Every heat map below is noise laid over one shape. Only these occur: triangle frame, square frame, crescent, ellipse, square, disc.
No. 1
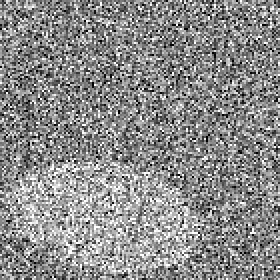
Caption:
light ellipse
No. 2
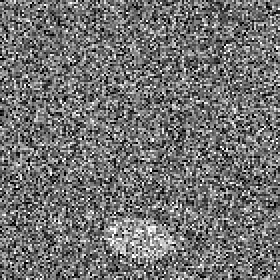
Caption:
light ellipse, bottom middle
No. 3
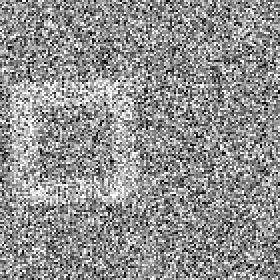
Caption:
light square frame
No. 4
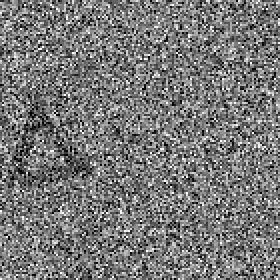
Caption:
dark triangle frame, middle left
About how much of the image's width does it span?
a third
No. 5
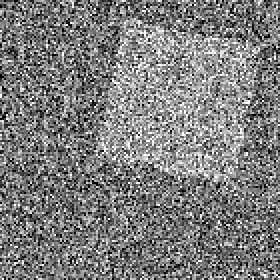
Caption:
light square
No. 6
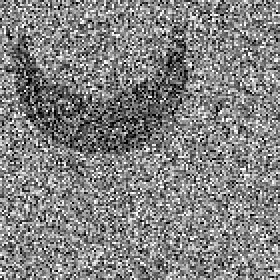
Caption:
dark crescent
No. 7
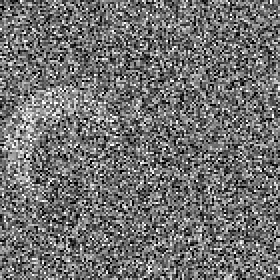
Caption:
light crescent, middle left
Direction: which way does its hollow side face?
down and right
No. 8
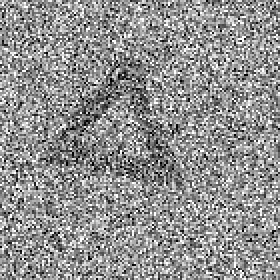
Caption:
dark triangle frame
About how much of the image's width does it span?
half
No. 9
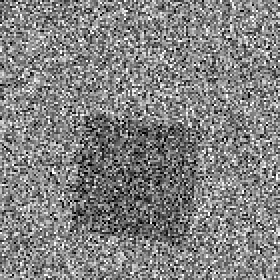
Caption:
dark square
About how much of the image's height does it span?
half
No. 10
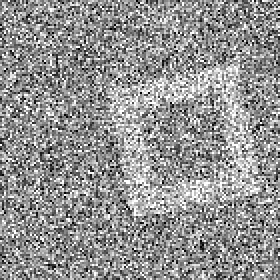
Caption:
light square frame
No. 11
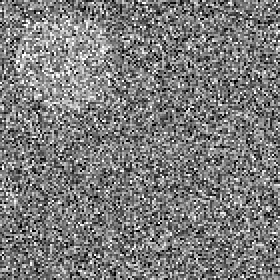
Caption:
light disc, top left
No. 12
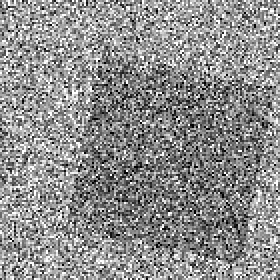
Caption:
dark square
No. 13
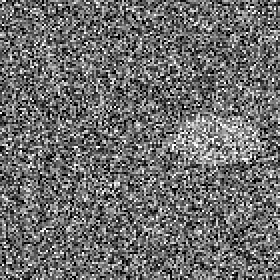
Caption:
light ellipse, middle right
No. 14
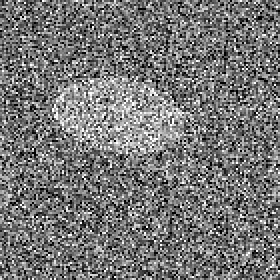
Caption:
light ellipse
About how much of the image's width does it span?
half
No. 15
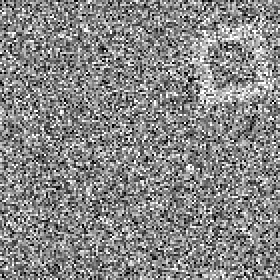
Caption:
light square frame, top right
